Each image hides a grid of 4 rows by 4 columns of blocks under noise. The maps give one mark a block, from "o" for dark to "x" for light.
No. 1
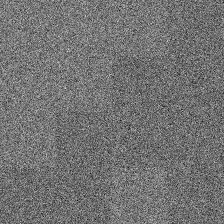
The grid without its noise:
xxxo
xxoo
xooo
ooxo
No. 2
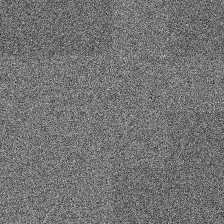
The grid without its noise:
ooxo
xxxx
xxxo
xxoo
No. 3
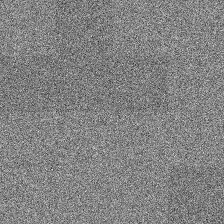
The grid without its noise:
xoxx
ooox
xxxx
xxxo
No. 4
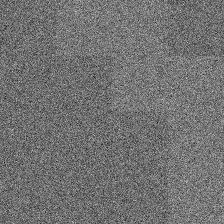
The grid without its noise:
oxxo
ooxx
ooox
ooox
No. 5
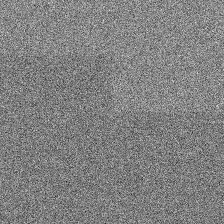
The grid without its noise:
xxxx
ooxx
oooo
oooo
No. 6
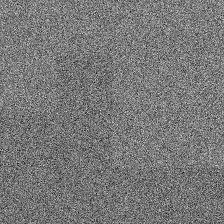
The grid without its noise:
xxxx
xoxx
ooxx
oooo
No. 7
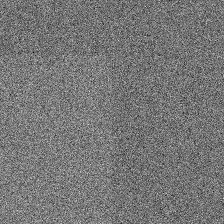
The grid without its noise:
oooo
xxoo
xxoo
xxoo
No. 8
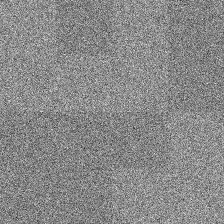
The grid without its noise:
xoxo
xxxo
ooox
ooxx
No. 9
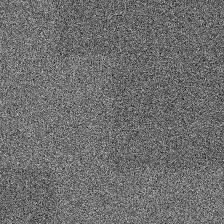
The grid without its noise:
xooo
xxoo
xxoo
oxxx
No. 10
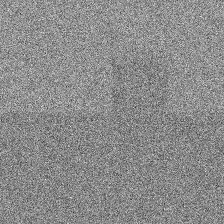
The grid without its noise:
xxxx
xxox
oooo
oooo
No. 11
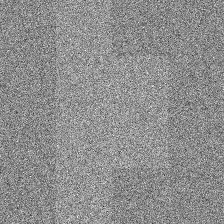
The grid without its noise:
oxoo
oxxo
oxxo
oxoo
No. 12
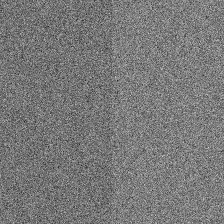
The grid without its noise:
ooxx
ooxx
ooxx
ooxx
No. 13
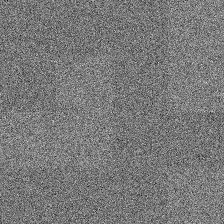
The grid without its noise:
ooox
oxox
xxoo
ooox
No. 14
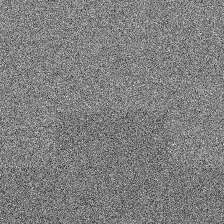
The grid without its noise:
xxxx
xxxx
xoox
oooo
